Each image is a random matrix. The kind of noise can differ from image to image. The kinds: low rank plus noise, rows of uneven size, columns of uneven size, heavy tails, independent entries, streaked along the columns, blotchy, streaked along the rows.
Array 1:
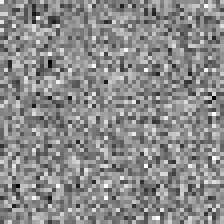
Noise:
low rank plus noise
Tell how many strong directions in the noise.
five to eight
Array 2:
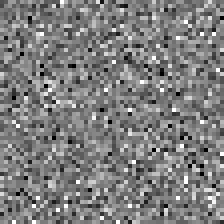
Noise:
heavy tails
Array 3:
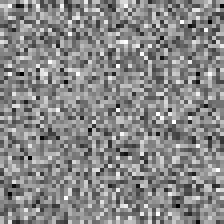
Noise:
low rank plus noise
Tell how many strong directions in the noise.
five to eight
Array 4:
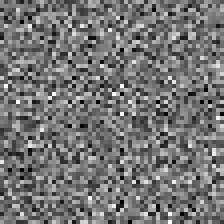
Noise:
low rank plus noise
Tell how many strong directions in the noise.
three or four
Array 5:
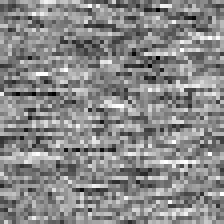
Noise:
streaked along the rows
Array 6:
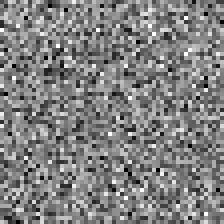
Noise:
independent entries
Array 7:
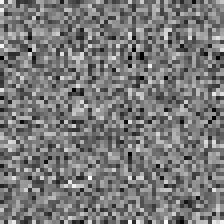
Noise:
low rank plus noise
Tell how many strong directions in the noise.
one
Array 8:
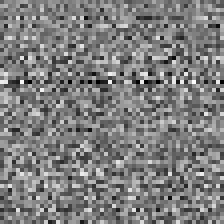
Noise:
rows of uneven size
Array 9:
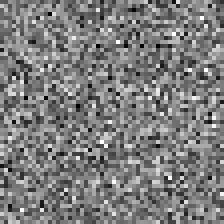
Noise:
independent entries
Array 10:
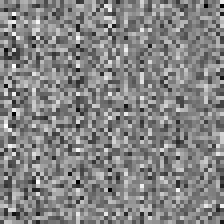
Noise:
columns of uneven size
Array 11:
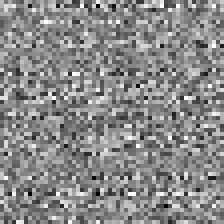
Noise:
rows of uneven size
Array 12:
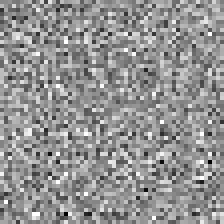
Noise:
low rank plus noise
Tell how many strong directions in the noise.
two
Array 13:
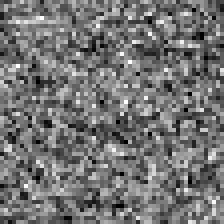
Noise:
blotchy
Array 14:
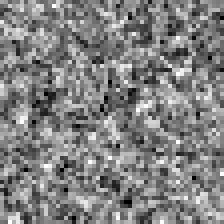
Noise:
blotchy
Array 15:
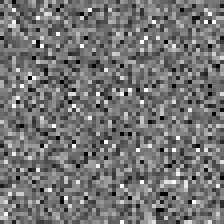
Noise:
heavy tails
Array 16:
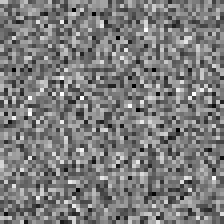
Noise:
independent entries
